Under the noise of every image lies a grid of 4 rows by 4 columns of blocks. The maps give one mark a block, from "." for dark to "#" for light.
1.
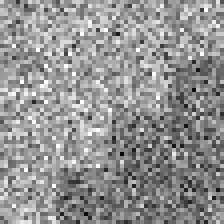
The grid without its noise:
# # # #
# # # .
# # . .
# . . .
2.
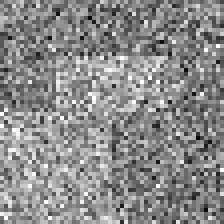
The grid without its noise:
. . . .
. # # .
# # . .
# # . .
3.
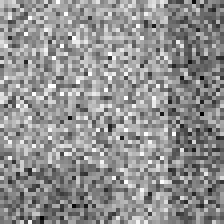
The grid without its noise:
# # # .
# # # .
# # # .
. . # .
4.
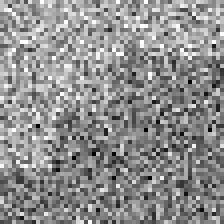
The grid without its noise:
# # # #
# # . .
# . . .
. . . .
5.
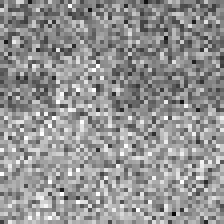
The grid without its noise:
. . . .
. # . .
# # # #
# # # #
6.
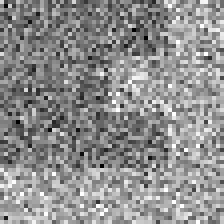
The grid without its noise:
. . . #
. . # #
. . . #
# # # #
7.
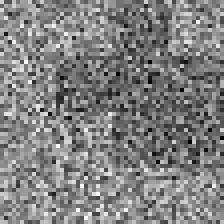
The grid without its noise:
# # . #
# . . .
# # . .
# # # #
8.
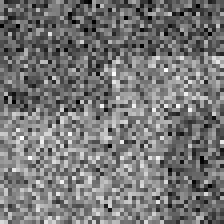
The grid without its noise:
. . . .
. . # #
# # # .
# # # .
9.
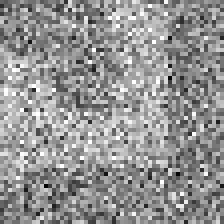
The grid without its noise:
. . # .
# . # .
# # # .
. . . .
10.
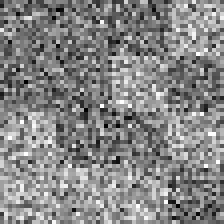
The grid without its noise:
. . . #
. . # .
# . . #
# # # .
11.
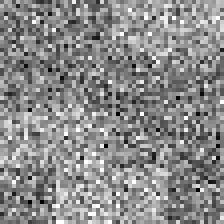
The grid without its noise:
. . # #
. . . .
# # . .
. # # .
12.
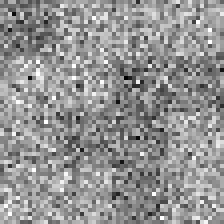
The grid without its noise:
. # # #
# # . .
# . . #
# # . #
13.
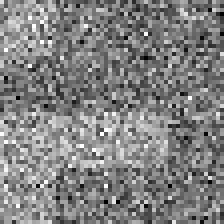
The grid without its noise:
# . . .
. . . .
# # # .
# . . .
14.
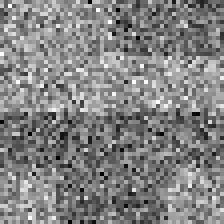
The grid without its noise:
# # . .
# # # #
. . . .
# . . #
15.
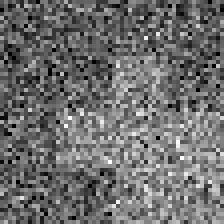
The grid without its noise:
. . . .
. . # .
. # # #
. . # #
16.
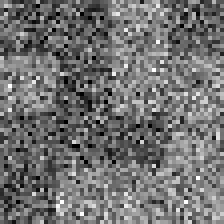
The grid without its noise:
. . # .
# . # #
. . . #
. # # #
